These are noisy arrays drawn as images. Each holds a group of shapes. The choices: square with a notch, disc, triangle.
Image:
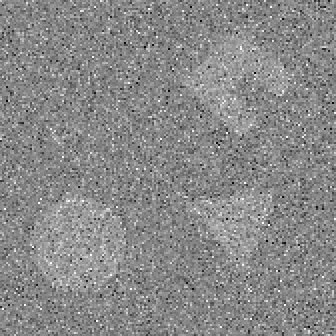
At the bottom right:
triangle
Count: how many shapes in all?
3
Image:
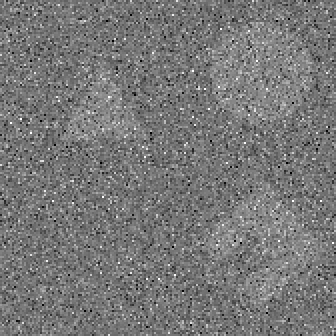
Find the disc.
top right
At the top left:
triangle
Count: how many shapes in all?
3
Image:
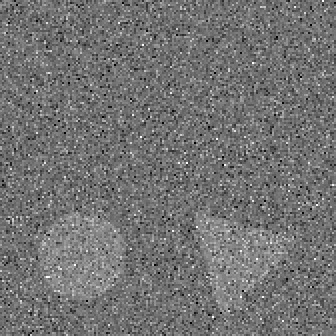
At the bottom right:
triangle
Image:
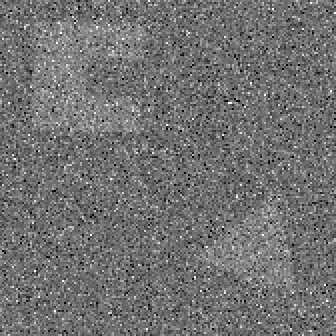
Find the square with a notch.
top left
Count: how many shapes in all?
2
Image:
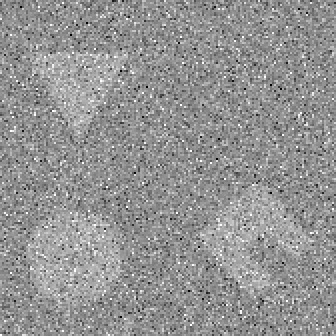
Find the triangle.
top left
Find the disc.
bottom left
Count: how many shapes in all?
3
